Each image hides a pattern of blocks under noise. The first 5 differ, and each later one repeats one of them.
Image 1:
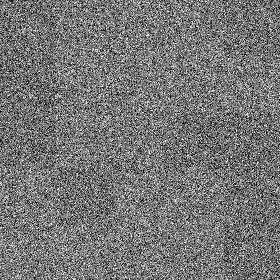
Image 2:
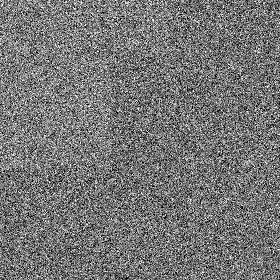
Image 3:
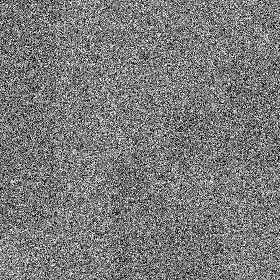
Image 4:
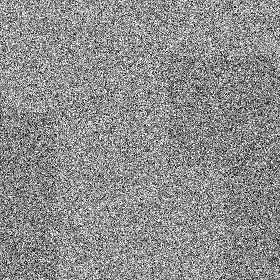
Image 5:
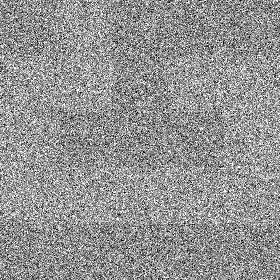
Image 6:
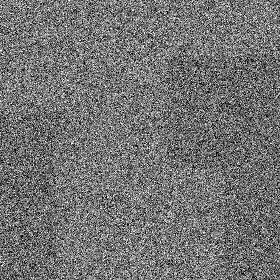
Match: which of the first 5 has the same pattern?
4
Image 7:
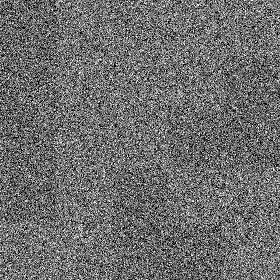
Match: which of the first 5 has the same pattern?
3
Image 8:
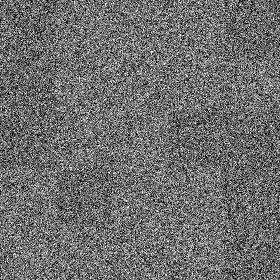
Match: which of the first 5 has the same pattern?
1
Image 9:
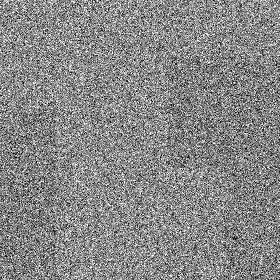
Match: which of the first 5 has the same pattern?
4
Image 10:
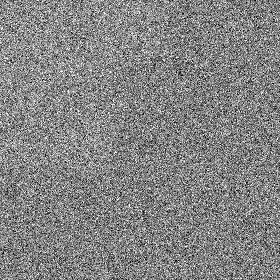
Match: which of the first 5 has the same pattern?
2
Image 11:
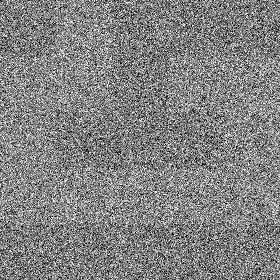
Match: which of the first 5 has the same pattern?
5
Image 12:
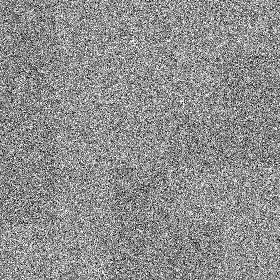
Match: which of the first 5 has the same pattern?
3
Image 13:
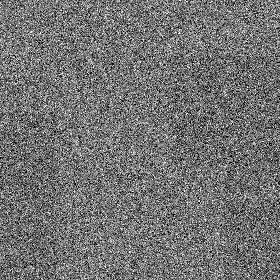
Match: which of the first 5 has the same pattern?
4
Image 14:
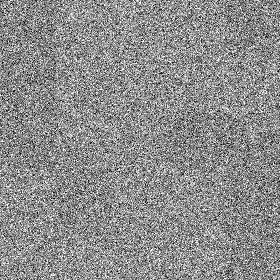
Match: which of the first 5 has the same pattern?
1
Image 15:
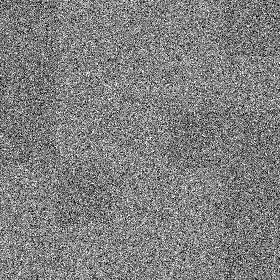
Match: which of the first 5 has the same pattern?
1
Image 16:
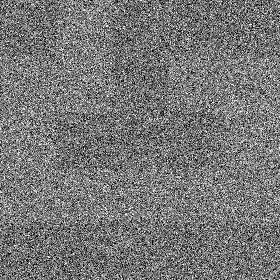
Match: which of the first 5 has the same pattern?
5
